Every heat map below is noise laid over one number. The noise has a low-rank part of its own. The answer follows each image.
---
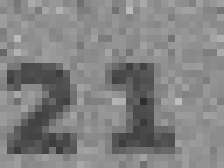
21
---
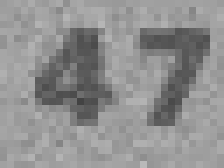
47
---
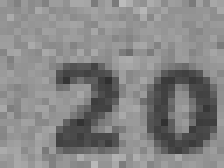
20
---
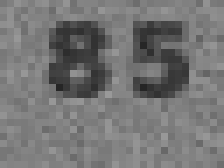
85
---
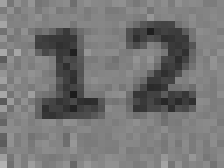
12
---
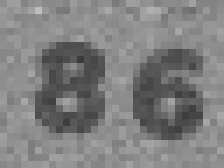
86
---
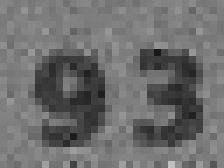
93
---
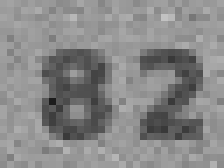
82
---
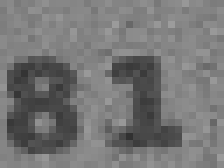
81
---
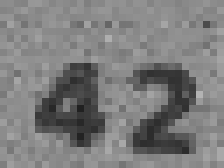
42
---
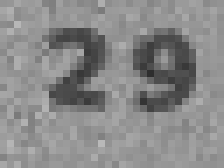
29
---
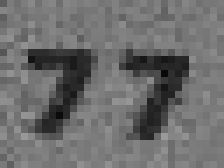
77
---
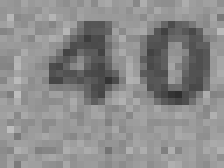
40
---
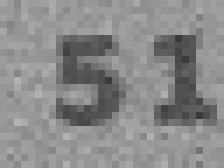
51
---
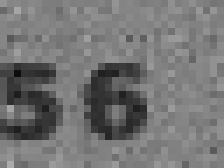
56
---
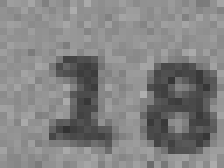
18
